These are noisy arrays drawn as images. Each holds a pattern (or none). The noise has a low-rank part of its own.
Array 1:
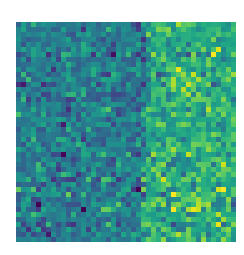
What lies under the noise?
a sharp edge
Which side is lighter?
right
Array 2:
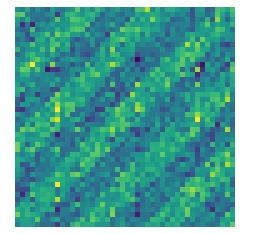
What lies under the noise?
diagonal stripes
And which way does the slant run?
bottom left to top right
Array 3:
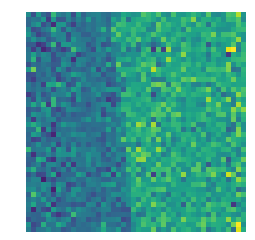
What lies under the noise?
a sharp edge
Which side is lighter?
right
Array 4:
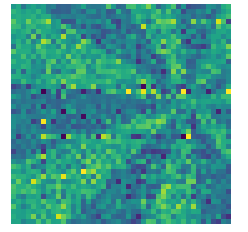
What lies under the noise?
spokes from one point
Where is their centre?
middle right
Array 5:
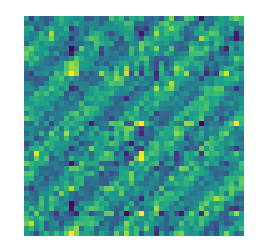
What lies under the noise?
diagonal stripes
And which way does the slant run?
bottom left to top right
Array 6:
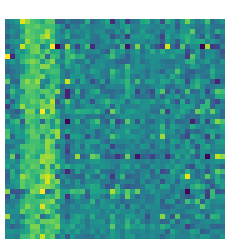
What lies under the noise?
one vertical stripe
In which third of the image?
left
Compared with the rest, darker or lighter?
lighter
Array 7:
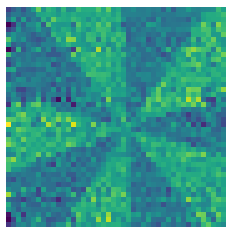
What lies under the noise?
spokes from one point
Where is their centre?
centre
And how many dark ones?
5
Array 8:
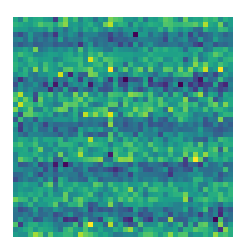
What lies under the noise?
horizontal stripes
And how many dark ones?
5
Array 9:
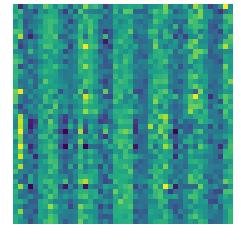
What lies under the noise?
vertical stripes
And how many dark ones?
6
